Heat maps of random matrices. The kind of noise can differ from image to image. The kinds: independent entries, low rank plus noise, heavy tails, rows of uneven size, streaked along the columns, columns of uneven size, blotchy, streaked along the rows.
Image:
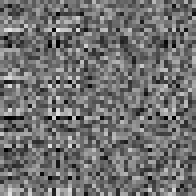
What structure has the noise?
low rank plus noise
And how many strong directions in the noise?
one
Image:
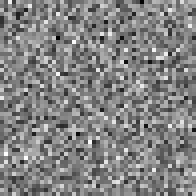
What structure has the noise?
independent entries
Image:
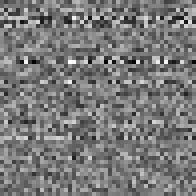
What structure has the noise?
rows of uneven size
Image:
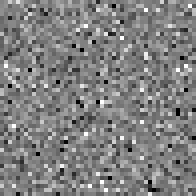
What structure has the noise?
heavy tails
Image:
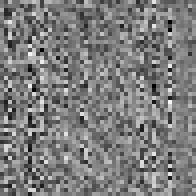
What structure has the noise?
columns of uneven size
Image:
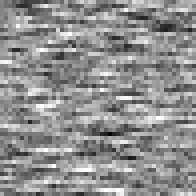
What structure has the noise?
streaked along the rows
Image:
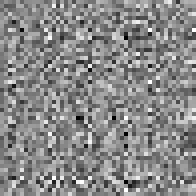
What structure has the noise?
low rank plus noise
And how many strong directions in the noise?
two
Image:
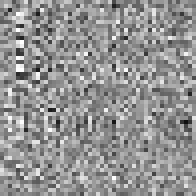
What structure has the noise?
low rank plus noise
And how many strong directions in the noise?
two
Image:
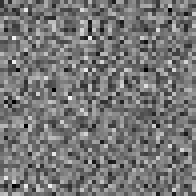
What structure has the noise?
low rank plus noise
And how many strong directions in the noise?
one
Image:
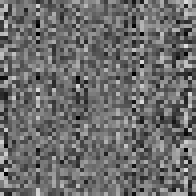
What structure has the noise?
columns of uneven size
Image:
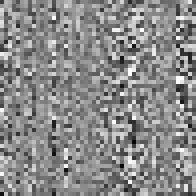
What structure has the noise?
columns of uneven size
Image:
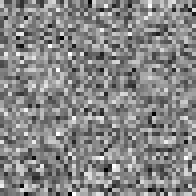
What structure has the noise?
low rank plus noise
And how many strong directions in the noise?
two
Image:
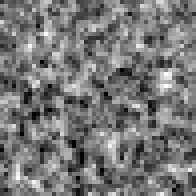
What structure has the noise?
blotchy
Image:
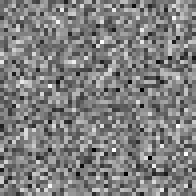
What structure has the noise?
independent entries
